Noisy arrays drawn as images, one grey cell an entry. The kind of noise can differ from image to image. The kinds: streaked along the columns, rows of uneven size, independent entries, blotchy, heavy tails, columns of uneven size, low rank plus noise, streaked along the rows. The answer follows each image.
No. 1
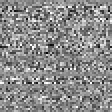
rows of uneven size
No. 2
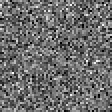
independent entries
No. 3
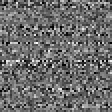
rows of uneven size
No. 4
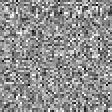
low rank plus noise
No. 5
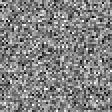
independent entries
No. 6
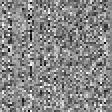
columns of uneven size
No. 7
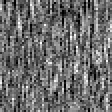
streaked along the columns
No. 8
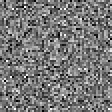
low rank plus noise
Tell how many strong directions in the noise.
three or four
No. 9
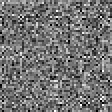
low rank plus noise
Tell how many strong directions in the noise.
two
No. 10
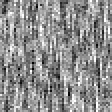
streaked along the columns
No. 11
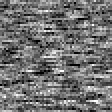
streaked along the rows
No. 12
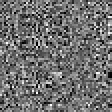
low rank plus noise
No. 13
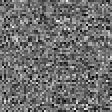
low rank plus noise
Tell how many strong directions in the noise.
one
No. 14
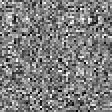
low rank plus noise
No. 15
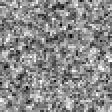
blotchy
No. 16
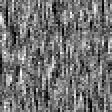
streaked along the columns
